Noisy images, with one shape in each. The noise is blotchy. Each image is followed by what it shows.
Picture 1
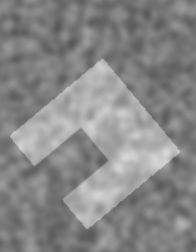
square with a notch
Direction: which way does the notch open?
down and left
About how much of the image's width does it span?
nearly all
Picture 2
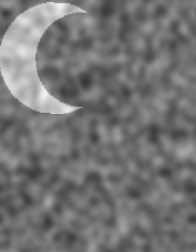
crescent
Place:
top left
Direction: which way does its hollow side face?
right
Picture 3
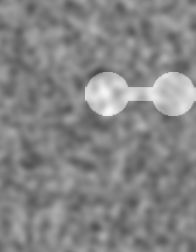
dumbbell
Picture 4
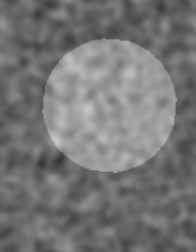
disc
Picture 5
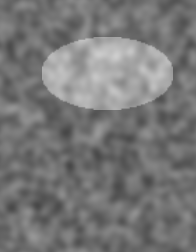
ellipse
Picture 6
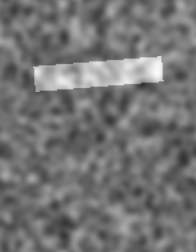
bar
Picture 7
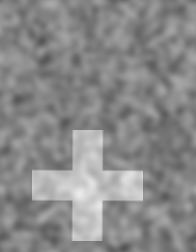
cross
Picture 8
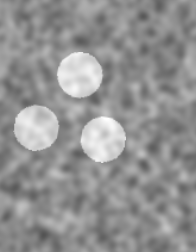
three dots
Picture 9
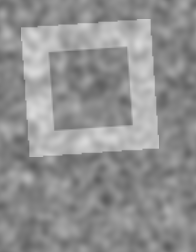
square frame
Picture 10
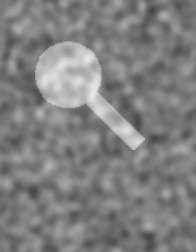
lollipop
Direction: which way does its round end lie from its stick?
up and left
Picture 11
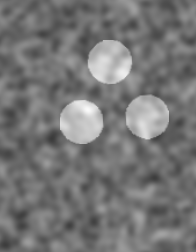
three dots
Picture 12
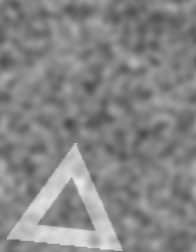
triangle frame
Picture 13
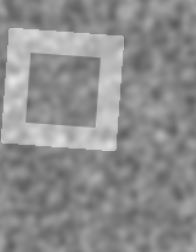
square frame
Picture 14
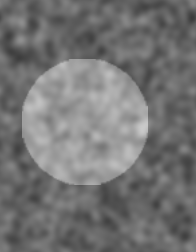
disc
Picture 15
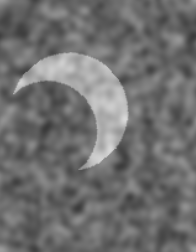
crescent
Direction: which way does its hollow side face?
down and left
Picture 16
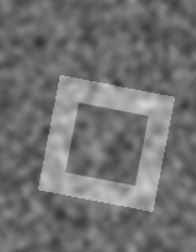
square frame
